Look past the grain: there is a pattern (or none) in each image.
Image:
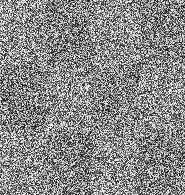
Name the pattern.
a checkerboard
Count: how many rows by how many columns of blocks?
3 by 4
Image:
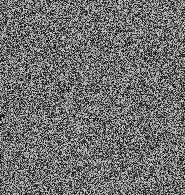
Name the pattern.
only noise
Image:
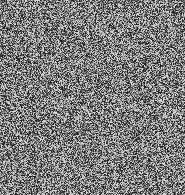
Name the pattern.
only noise
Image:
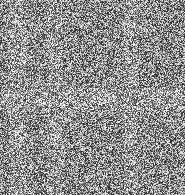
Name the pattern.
bands of rows crossing bands of columns
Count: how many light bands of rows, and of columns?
1 and 3
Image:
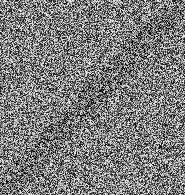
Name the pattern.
a diagonal band
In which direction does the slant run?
bottom left to top right
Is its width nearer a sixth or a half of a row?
a sixth
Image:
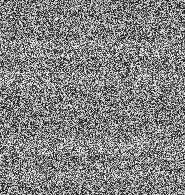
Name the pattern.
bands of rows
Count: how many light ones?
4
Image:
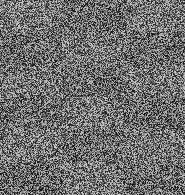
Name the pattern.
a checkerboard
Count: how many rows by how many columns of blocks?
6 by 3
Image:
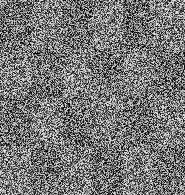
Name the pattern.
a checkerboard
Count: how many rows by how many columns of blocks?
4 by 6
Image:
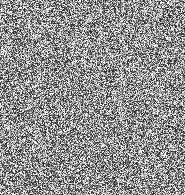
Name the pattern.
only noise
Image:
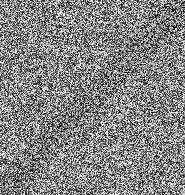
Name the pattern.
a diagonal band
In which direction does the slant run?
bottom left to top right
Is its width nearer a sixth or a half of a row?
a sixth
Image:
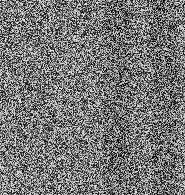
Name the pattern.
bands of columns
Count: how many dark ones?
2
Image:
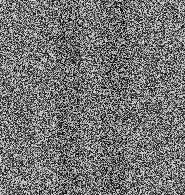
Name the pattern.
bands of columns
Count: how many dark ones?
2
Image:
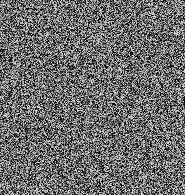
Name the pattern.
only noise
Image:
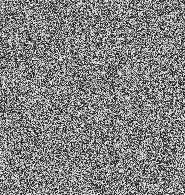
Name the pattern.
only noise
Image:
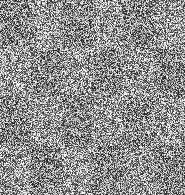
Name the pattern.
a checkerboard
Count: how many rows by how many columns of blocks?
4 by 6
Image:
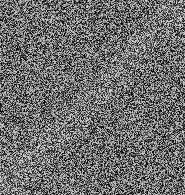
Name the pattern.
a diagonal band
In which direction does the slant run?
bottom left to top right
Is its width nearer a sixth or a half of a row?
a sixth
